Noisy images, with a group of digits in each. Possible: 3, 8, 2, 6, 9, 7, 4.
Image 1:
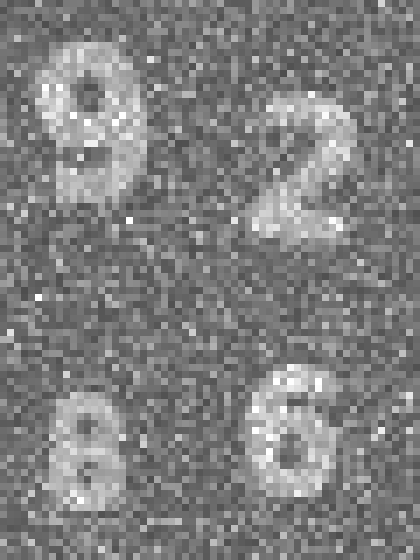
top left: 9; top right: 2; bottom left: 8; bottom right: 6
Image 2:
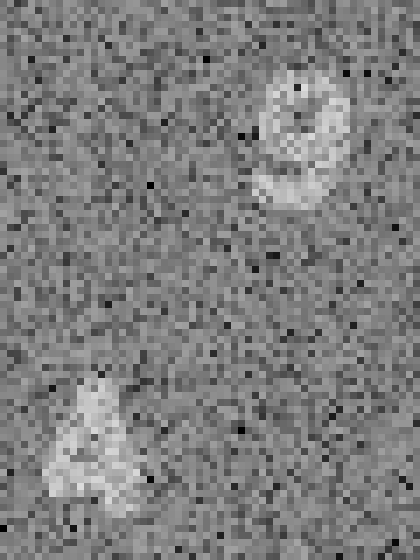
top right: 9; bottom left: 4
